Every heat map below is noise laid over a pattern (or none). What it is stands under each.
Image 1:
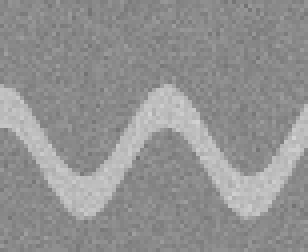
a wavy band
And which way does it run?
left to right
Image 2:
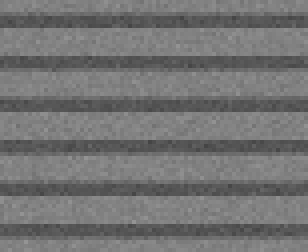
horizontal stripes
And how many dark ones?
6
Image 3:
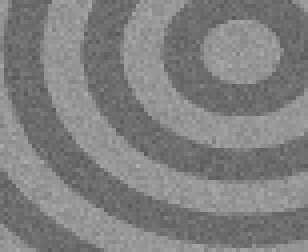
rings round one point
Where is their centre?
top right
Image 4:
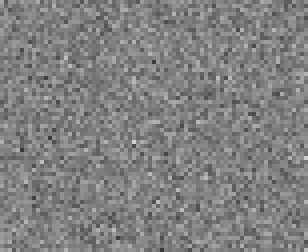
only noise
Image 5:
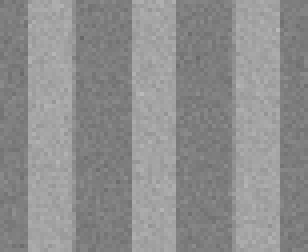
vertical stripes
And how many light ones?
3
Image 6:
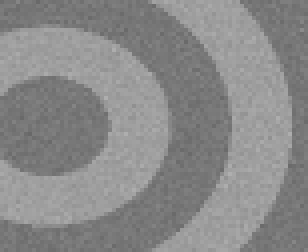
rings round one point
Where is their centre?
middle left
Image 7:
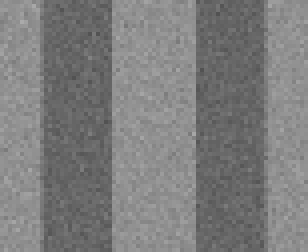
vertical stripes
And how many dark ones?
2
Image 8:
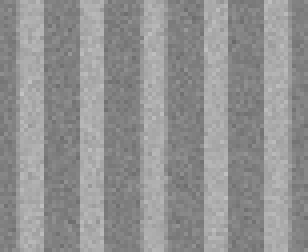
vertical stripes
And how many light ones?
5
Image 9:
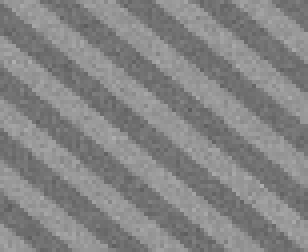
diagonal stripes
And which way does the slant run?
top left to bottom right
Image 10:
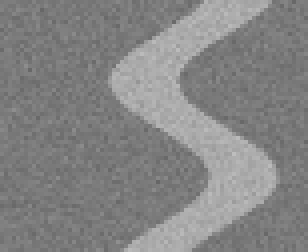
a wavy band
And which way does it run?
top to bottom
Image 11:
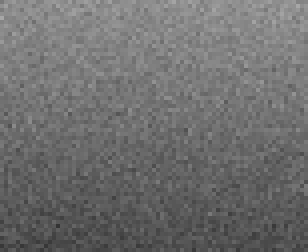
a smooth slope
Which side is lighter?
top
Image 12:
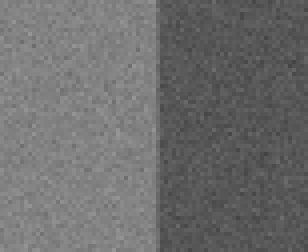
a sharp edge
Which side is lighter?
left
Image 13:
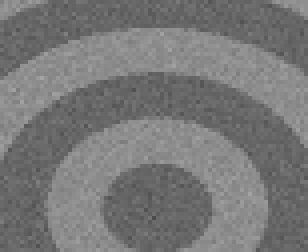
rings round one point
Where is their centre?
bottom middle
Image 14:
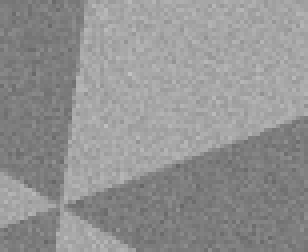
spokes from one point
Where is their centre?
bottom left
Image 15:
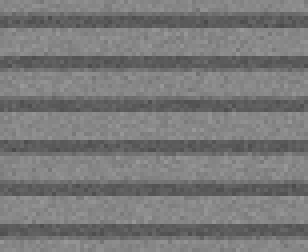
horizontal stripes
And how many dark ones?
6
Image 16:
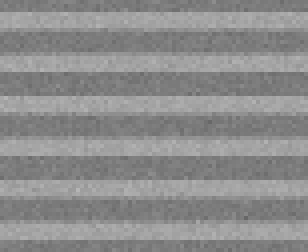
horizontal stripes
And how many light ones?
6
